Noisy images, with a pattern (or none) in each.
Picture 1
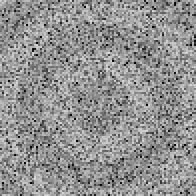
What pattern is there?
rings round one point
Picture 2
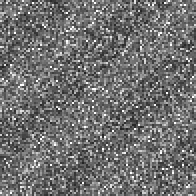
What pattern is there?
diagonal stripes
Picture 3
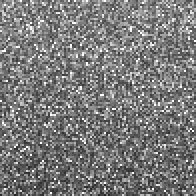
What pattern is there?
a smooth slope
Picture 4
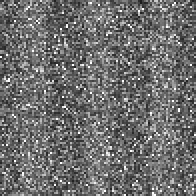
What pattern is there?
vertical stripes
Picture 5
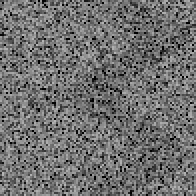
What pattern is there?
a wavy band
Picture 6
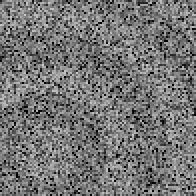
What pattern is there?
rings round one point
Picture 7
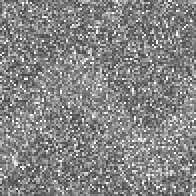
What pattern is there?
a wavy band
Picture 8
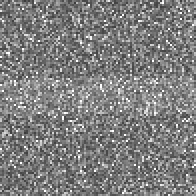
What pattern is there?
one horizontal stripe
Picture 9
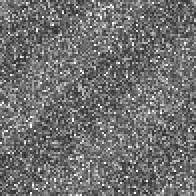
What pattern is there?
diagonal stripes
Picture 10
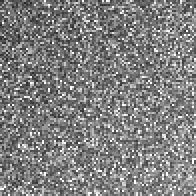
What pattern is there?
a smooth slope
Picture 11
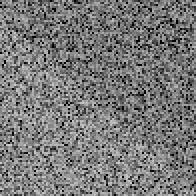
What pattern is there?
a sharp edge
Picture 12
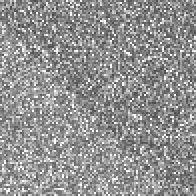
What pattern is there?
a sharp edge
